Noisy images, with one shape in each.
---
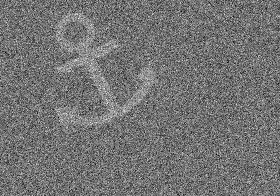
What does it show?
light anchor
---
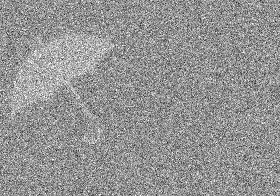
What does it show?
light umbrella
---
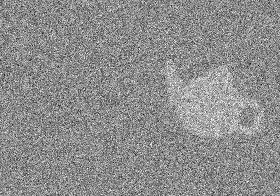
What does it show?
light teapot, middle right
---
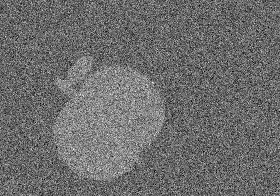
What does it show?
light apple
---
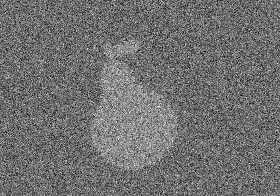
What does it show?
light pear
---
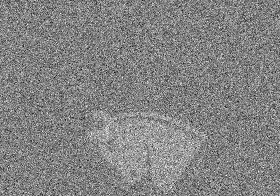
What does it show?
light chess knight, bottom middle
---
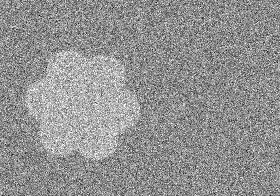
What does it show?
light flower
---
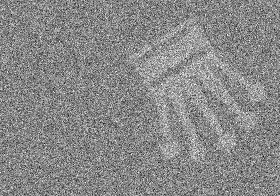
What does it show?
light chess queen
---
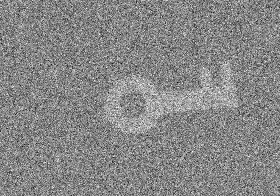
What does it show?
light key
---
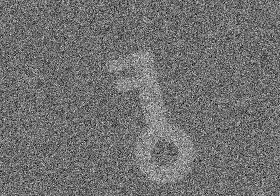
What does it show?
light key
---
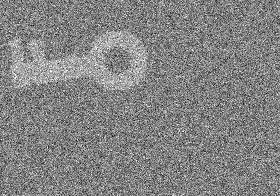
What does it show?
light key
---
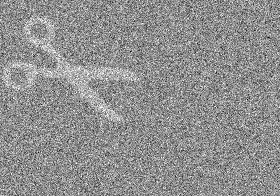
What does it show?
light pair of scissors
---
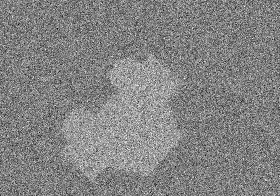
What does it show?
light car
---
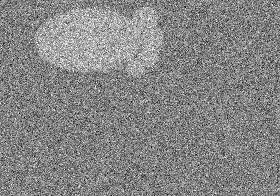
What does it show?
light footprint
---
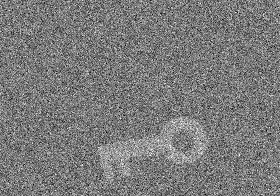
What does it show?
light key, bottom middle
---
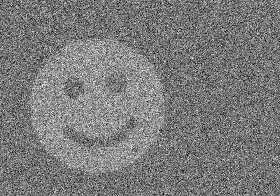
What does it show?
light smiling face
